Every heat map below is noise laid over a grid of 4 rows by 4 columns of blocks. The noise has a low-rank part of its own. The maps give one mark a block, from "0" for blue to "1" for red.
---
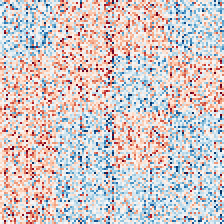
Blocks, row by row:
0 1 1 0
1 1 0 1
1 0 1 0
1 0 0 0
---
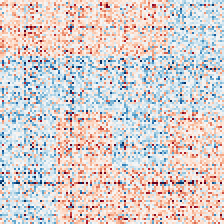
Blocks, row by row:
1 1 1 0
0 0 0 0
0 1 0 1
0 1 1 1
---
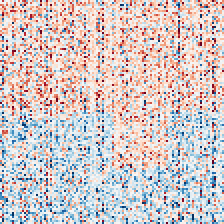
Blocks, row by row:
1 1 1 1
1 1 1 1
0 0 1 0
0 0 0 0
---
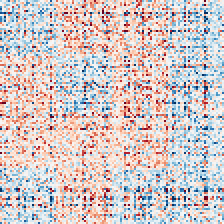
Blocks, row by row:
0 1 1 0
1 0 1 0
1 1 1 0
0 1 0 0
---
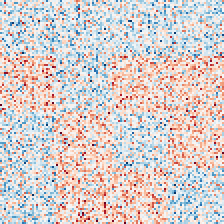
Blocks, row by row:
0 0 0 0
1 0 1 1
0 1 0 1
0 1 1 0
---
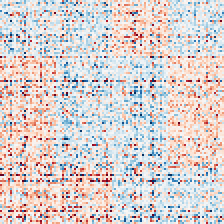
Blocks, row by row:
0 0 1 0
1 0 0 1
1 0 0 1
1 1 0 0
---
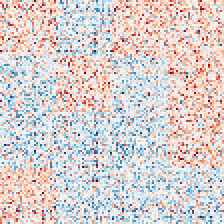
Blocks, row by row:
1 0 1 1
0 1 0 1
0 0 0 1
1 0 0 0
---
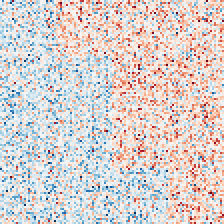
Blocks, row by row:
0 1 1 1
0 0 1 1
0 0 1 1
0 0 0 1
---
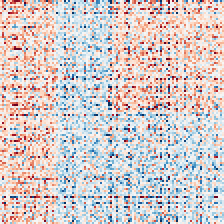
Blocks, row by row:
1 0 1 1
1 0 1 1
1 0 0 0
1 0 0 0
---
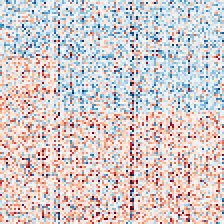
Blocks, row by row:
0 0 0 0
1 0 0 0
1 1 1 1
1 1 1 1
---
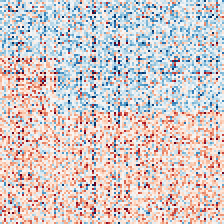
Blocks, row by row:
0 0 0 0
1 0 0 0
1 1 1 1
1 1 1 1
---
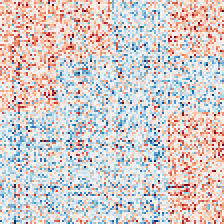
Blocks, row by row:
1 1 0 1
1 0 0 0
0 0 0 1
0 0 0 1
